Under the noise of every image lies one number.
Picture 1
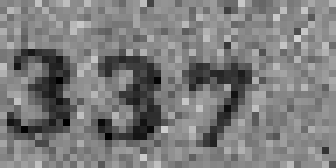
337
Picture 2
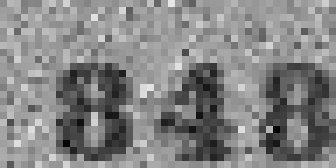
848
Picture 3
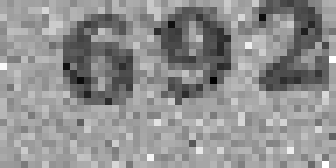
692
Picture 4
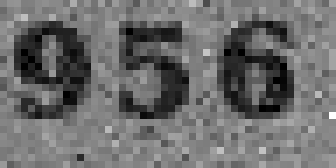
956
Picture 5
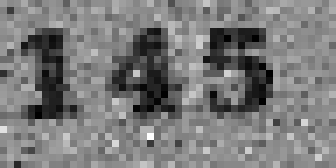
145
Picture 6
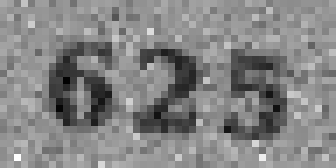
625
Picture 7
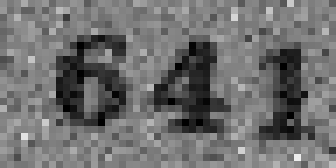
641
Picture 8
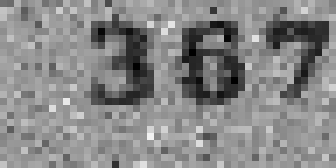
367
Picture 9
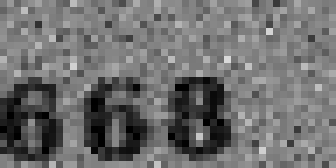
668
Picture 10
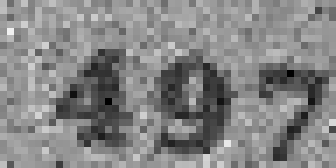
497
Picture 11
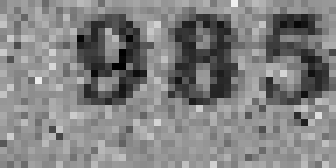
985
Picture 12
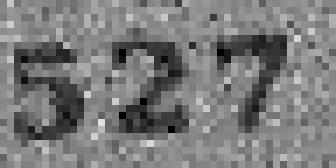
527
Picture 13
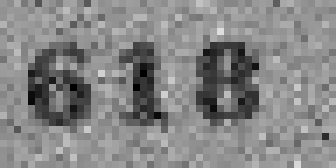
618
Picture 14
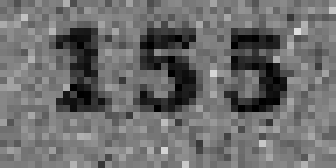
155
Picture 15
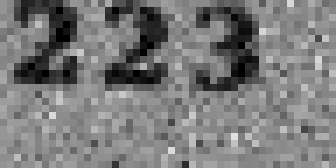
223
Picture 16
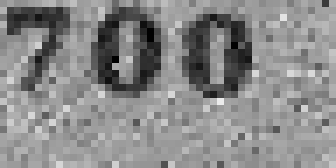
700
